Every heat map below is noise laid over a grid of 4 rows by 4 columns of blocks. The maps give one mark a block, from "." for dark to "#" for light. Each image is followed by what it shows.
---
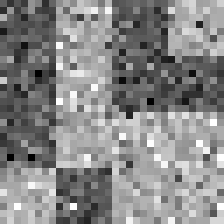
.#.#
.#..
.###
#.##
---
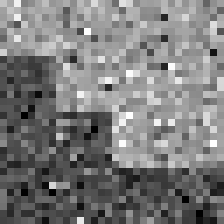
####
.###
..##
....
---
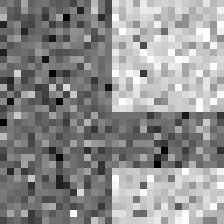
..##
..##
....
..##
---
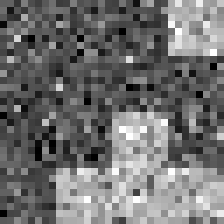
...#
....
..#.
.###
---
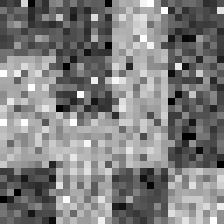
..#.
#.#.
###.
.#.#
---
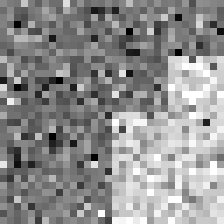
....
...#
..##
..##
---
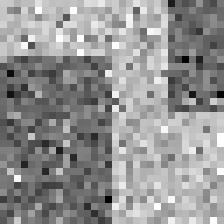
###.
..#.
..##
..##
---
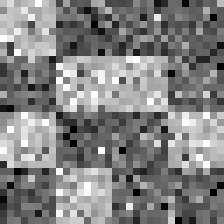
#...
.##.
#..#
.#..
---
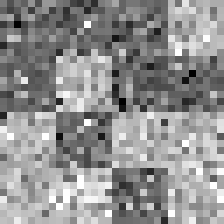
...#
.#..
#.##
##.#
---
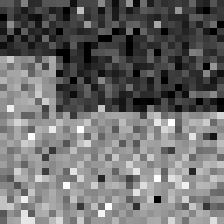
....
#...
####
####
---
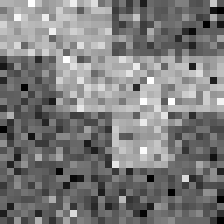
##..
.###
..#.
....
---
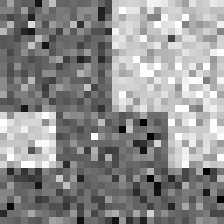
..##
..##
#..#
....
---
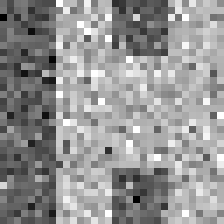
.#.#
.###
.###
.#.#
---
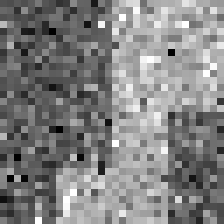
..##
..##
..#.
.##.
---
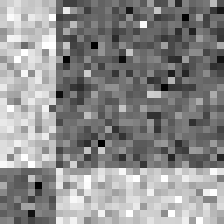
#...
#...
#...
.###
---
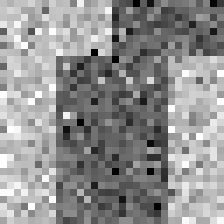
##..
#..#
#..#
#..#
